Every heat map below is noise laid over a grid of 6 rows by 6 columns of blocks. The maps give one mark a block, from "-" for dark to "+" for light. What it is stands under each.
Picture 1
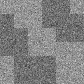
+++--+
-++---
--++--
--++++
+---++
+---++
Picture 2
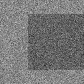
++++++
++----
++----
++----
++----
++++++
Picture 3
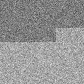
------
------
----++
++++++
++++++
++++++
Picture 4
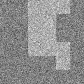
--+++-
--++--
--++--
--+++-
----+-
------
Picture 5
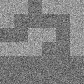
++-+++
+----+
--++-+
+++--+
------
------
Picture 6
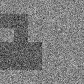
++++++
--++++
+-++++
---+++
---+++
++++++
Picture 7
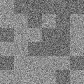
+-----
++-+-+
-++--+
++---+
-++++-
++++-+
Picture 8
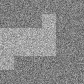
------
---+--
++++--
++++--
+-----
------
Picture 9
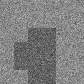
++++++
++++++
++--++
+---++
+---++
++--++
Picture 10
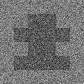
++++++
++--++
+----+
++--++
+----+
++++++
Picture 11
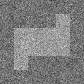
------
----+-
-++++-
-++++-
-+----
------
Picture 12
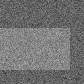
------
------
+++++-
+++++-
+++++-
------
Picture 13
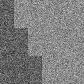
-+++++
-+++++
--++++
--++++
---+++
---+++
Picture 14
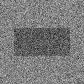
++++++
++++++
+----+
+----+
++++++
++++++
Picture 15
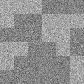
+++---
+--+++
---++-
++--+-
+----+
-----+
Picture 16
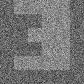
-++++-
---++-
--+++-
---++-
-++++-
------
